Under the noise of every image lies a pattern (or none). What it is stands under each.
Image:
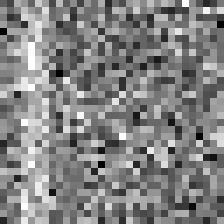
one vertical stripe
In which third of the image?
left
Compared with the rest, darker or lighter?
lighter
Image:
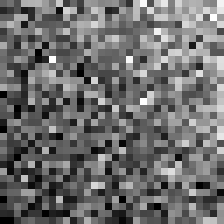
a smooth slope
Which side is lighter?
top right
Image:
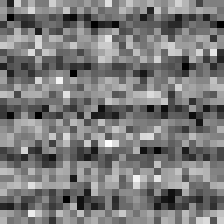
horizontal stripes
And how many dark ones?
5
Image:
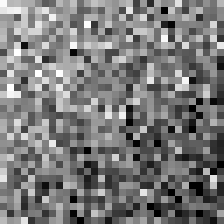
a smooth slope
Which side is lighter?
top left
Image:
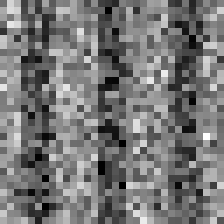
vertical stripes
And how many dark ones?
3
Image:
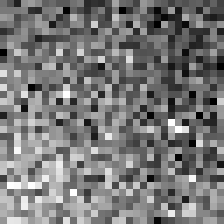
a smooth slope
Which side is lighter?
bottom left
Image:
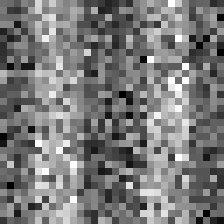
vertical stripes
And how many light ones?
2
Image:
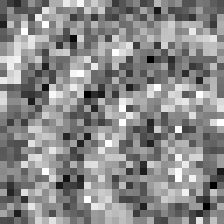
rings round one point
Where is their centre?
bottom right
